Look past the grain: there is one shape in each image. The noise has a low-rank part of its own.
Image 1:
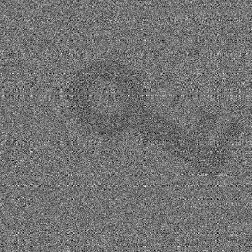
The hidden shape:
key
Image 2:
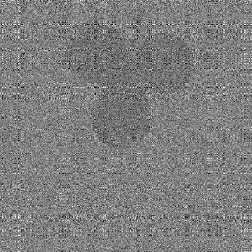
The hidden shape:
club
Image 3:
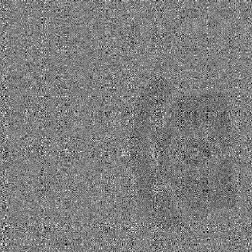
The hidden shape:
telephone
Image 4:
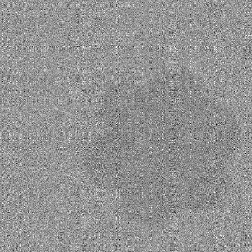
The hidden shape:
flower
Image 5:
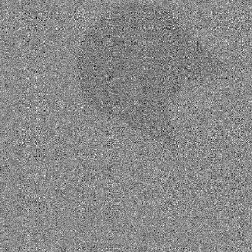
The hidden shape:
cat's head
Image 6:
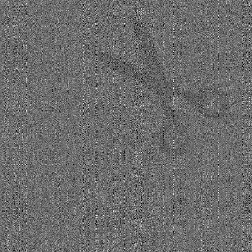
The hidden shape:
pair of scissors
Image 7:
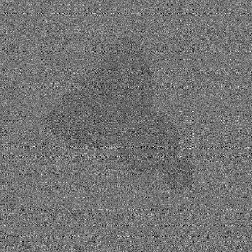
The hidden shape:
chess pawn
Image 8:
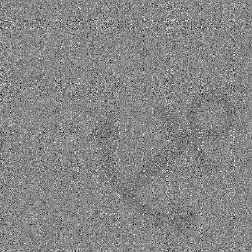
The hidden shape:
anchor
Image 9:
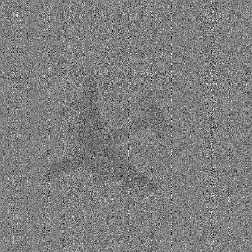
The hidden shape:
airplane
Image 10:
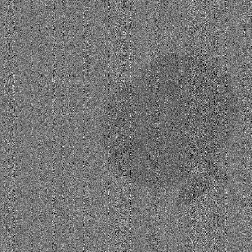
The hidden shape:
apple
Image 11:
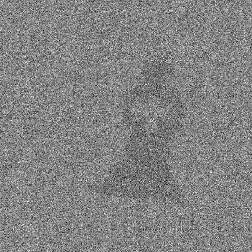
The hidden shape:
chess bishop
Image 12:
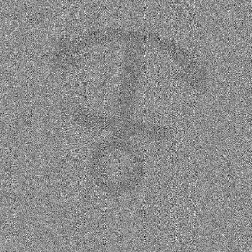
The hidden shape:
anchor
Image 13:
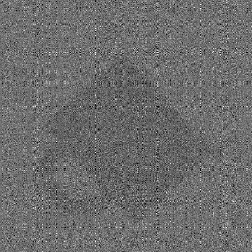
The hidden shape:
cup
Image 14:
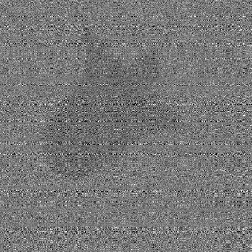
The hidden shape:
bell
